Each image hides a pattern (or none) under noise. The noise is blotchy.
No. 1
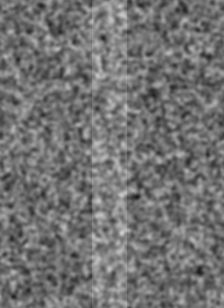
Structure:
one vertical stripe
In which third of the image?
middle
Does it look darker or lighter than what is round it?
lighter
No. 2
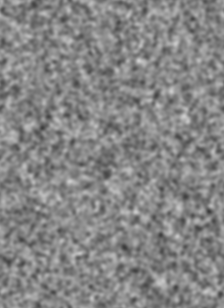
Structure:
only noise
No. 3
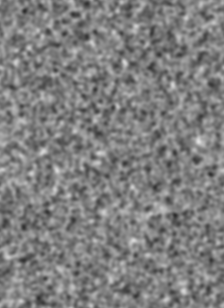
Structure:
only noise
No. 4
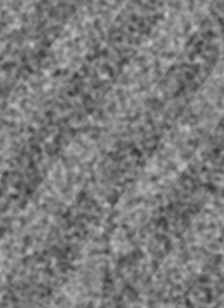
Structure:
diagonal stripes
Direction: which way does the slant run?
bottom left to top right
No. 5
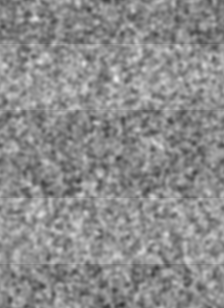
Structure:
horizontal stripes
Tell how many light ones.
2
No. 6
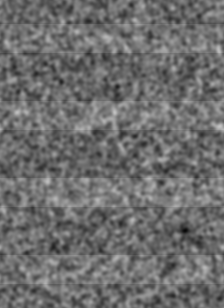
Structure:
horizontal stripes
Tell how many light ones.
4
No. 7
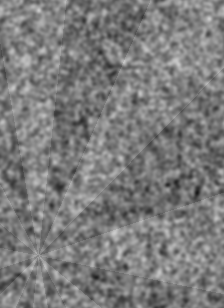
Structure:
spokes from one point
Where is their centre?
bottom left
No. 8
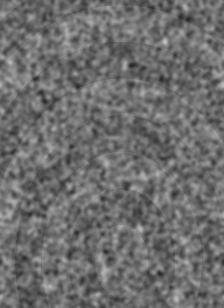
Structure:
rings round one point
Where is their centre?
bottom middle
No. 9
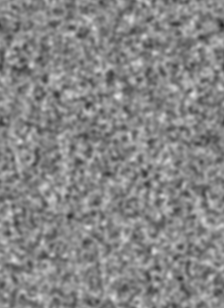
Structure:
only noise
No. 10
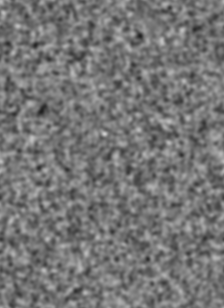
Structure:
only noise
